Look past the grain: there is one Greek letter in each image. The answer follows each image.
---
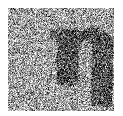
eta
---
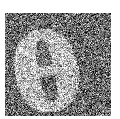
theta
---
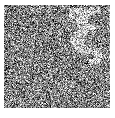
xi
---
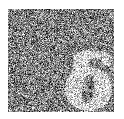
delta
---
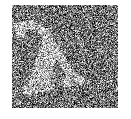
lambda
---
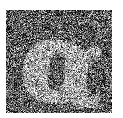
alpha
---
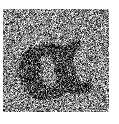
alpha
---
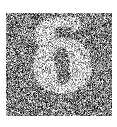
delta
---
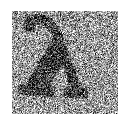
lambda
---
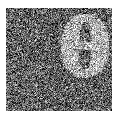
theta
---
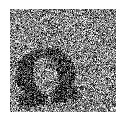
omega
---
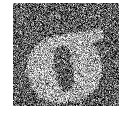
sigma
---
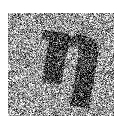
eta
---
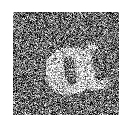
alpha
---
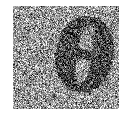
theta
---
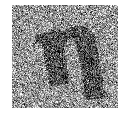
eta
